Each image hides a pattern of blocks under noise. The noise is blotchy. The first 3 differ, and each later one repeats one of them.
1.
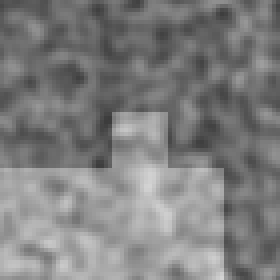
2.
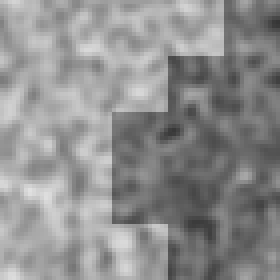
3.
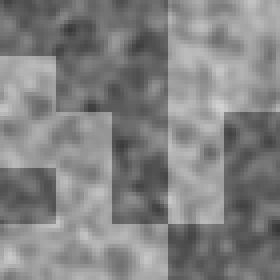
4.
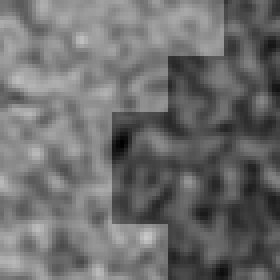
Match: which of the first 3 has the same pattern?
2
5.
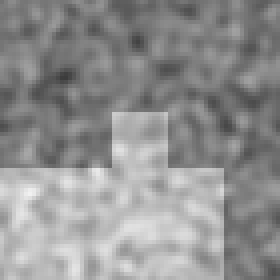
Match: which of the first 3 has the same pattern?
1
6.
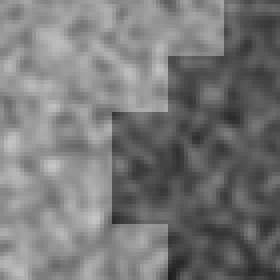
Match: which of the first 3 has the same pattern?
2
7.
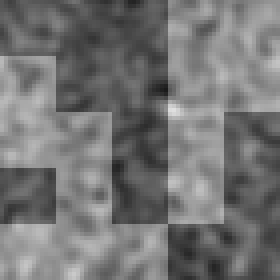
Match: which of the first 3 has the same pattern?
3
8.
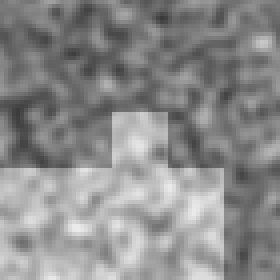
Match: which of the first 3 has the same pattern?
1
